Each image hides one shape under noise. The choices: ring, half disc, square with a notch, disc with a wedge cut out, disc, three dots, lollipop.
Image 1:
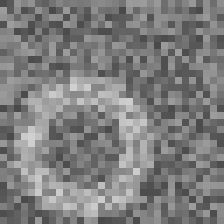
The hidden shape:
ring
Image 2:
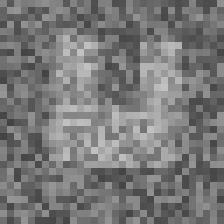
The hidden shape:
square with a notch
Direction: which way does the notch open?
up
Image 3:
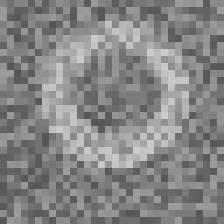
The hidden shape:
ring
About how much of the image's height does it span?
two thirds
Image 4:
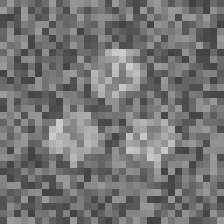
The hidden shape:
three dots
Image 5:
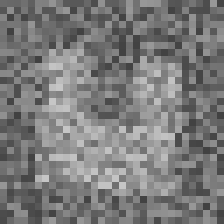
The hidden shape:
square with a notch
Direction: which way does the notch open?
up
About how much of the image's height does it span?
two thirds
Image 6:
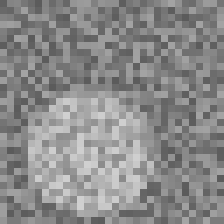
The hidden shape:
disc
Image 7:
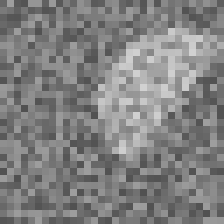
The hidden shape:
half disc
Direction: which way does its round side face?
up and left
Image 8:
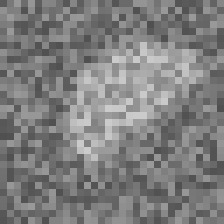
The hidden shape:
half disc
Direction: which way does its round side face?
up and left
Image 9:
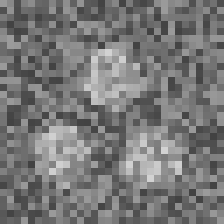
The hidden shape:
three dots
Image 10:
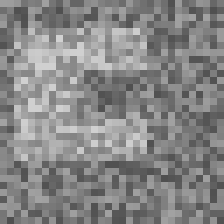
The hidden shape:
square with a notch
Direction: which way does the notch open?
right
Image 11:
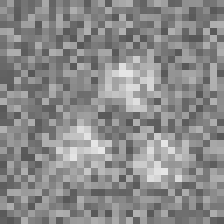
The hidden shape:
three dots
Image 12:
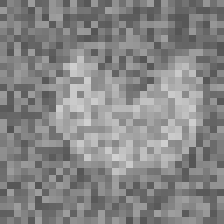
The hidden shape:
disc with a wedge cut out
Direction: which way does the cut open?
up
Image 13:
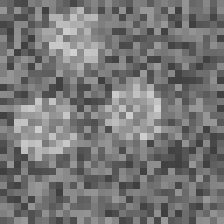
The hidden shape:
three dots
